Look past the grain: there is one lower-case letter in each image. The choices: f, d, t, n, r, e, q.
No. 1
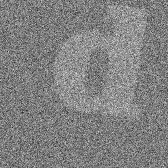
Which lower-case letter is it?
d
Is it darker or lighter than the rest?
lighter
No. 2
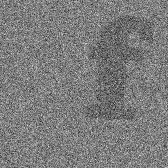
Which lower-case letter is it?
f
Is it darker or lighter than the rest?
darker
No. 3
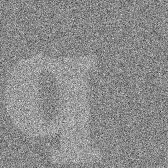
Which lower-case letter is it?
q
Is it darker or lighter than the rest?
lighter
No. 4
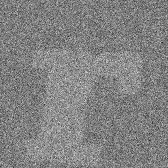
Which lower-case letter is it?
r
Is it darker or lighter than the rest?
lighter
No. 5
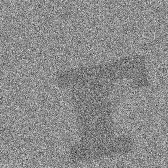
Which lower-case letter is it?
r
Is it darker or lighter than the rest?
darker
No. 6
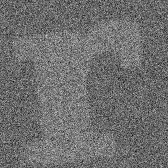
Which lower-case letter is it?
r
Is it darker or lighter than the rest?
lighter
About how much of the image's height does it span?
nearly all
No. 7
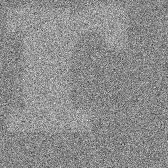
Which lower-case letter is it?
r
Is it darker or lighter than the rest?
lighter
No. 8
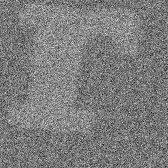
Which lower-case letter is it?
r
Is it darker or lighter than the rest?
lighter
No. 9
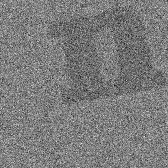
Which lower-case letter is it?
n
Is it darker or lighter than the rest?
darker
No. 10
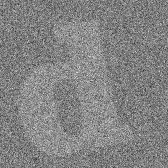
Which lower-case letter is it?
d
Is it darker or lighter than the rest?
lighter
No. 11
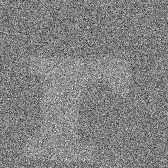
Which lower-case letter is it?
r
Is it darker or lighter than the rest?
lighter
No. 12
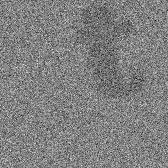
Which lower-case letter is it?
t
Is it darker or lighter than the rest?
darker
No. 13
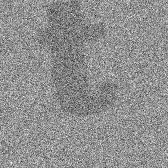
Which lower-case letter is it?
t
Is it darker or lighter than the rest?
darker
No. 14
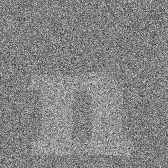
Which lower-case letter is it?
n
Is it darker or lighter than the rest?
lighter
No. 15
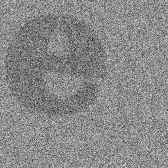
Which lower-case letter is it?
e
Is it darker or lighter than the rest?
darker
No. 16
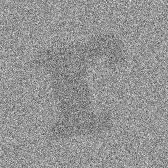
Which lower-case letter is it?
r
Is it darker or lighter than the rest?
darker
